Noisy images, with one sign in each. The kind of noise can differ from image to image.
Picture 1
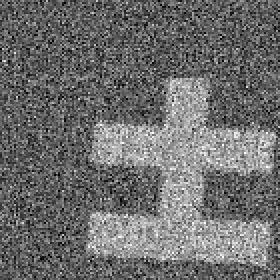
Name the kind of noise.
low rank plus noise
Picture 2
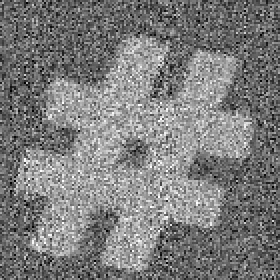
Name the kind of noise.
columns of uneven size
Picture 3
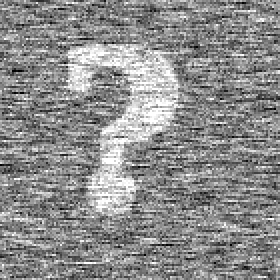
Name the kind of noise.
streaked along the rows
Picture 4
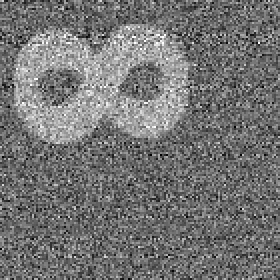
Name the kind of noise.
rows of uneven size
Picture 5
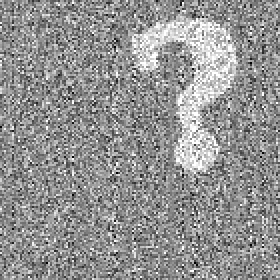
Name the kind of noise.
columns of uneven size
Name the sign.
question mark
